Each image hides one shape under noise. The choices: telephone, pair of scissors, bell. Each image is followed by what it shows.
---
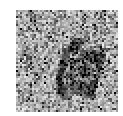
dark telephone
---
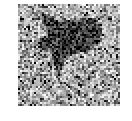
dark bell
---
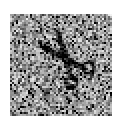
dark pair of scissors
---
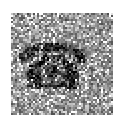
dark telephone
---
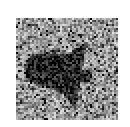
dark bell
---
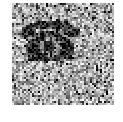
dark telephone
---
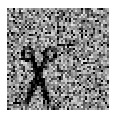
dark pair of scissors
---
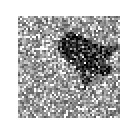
dark bell
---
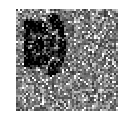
dark telephone
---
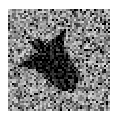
dark bell
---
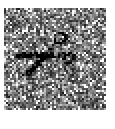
dark pair of scissors
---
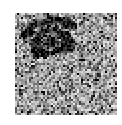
dark telephone
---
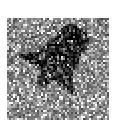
dark bell
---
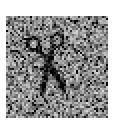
dark pair of scissors
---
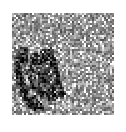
dark telephone
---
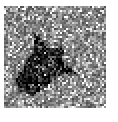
dark bell
